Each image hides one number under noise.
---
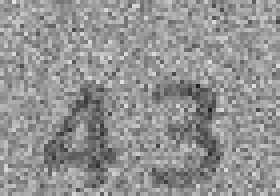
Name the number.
43
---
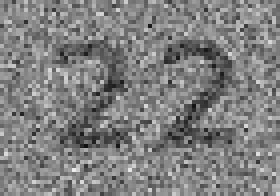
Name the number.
22
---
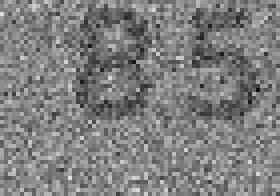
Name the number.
85
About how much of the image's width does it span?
two thirds
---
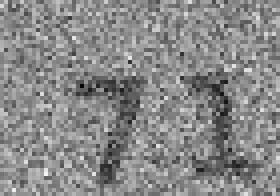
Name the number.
71
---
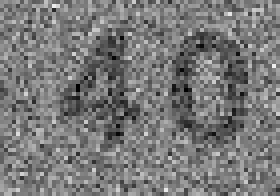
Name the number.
40
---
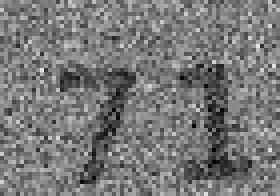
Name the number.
71
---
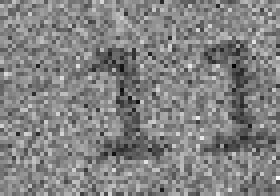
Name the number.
11
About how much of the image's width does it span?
two thirds
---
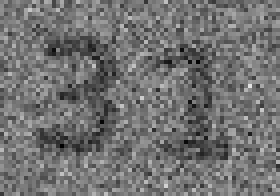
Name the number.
31
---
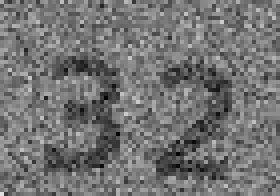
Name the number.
32
